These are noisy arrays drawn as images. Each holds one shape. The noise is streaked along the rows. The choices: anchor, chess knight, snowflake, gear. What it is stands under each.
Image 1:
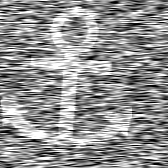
anchor
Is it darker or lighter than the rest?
lighter
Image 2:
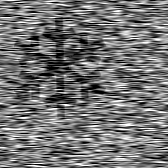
snowflake
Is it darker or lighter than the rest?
darker
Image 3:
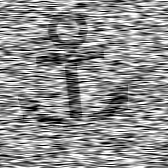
anchor
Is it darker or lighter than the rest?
darker
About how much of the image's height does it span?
two thirds
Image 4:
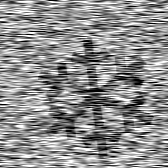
snowflake
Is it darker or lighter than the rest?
darker
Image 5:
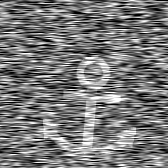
anchor
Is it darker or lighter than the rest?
lighter
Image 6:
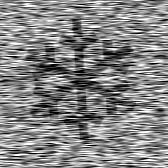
snowflake
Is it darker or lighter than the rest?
darker
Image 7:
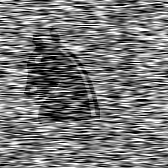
chess knight
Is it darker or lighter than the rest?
darker
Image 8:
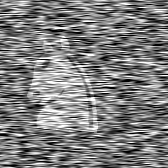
chess knight
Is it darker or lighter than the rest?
lighter
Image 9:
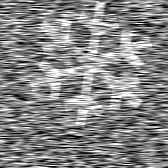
snowflake
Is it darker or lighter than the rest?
lighter
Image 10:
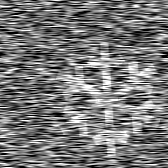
snowflake
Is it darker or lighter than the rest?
lighter
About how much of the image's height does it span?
two thirds
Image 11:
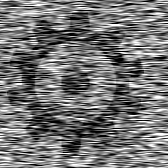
gear
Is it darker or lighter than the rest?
darker
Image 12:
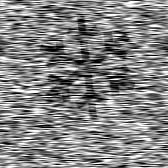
snowflake
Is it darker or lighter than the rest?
darker
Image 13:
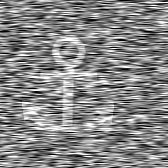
anchor
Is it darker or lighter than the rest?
lighter
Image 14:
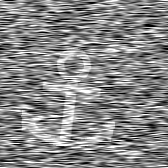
anchor
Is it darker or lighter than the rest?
lighter
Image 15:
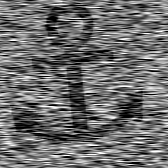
anchor
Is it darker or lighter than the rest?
darker
